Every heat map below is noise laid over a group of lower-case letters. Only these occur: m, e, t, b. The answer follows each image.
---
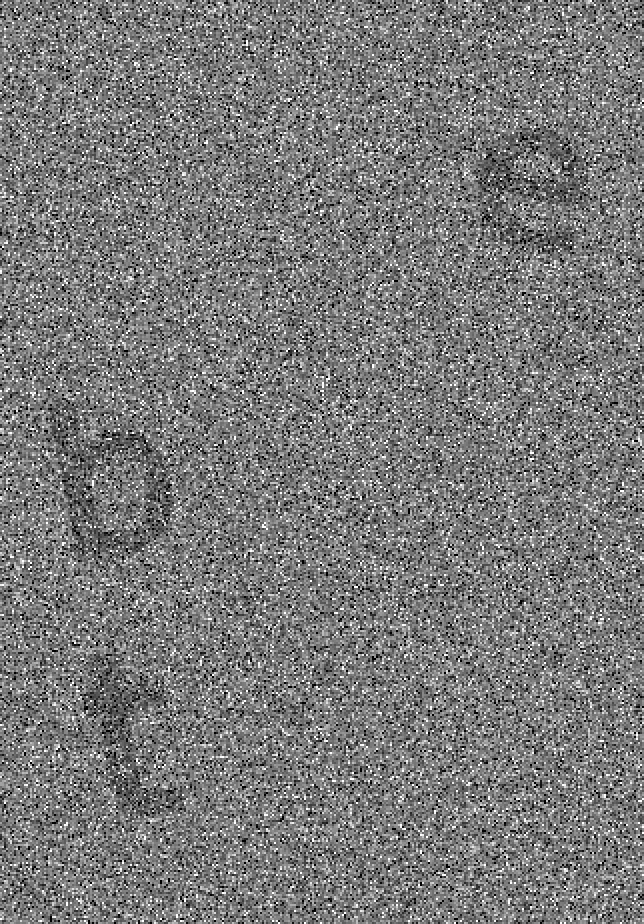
top right: dark e; middle left: dark b; bottom left: dark t
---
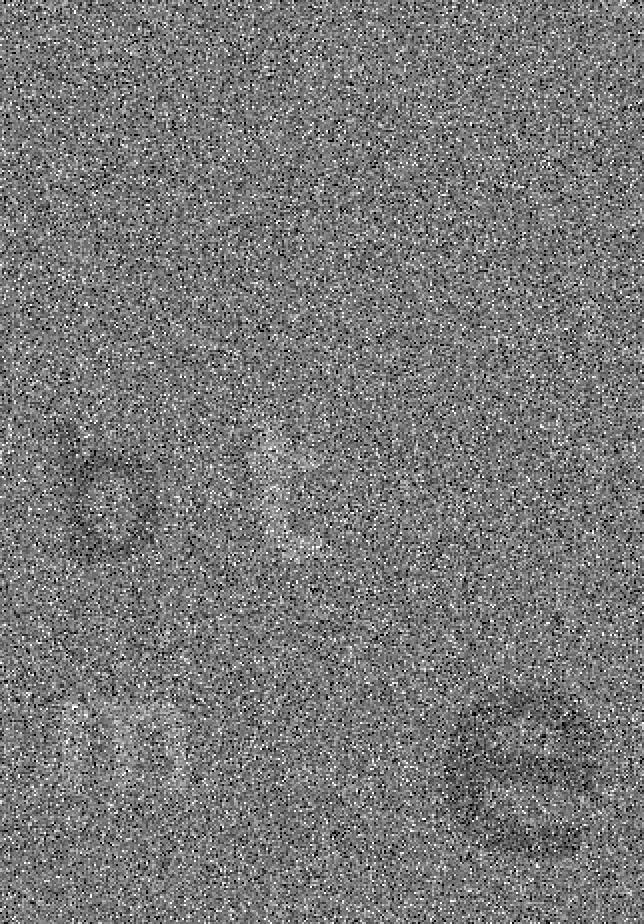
middle left: dark b; centre: light t; bottom left: light m; bottom right: dark e
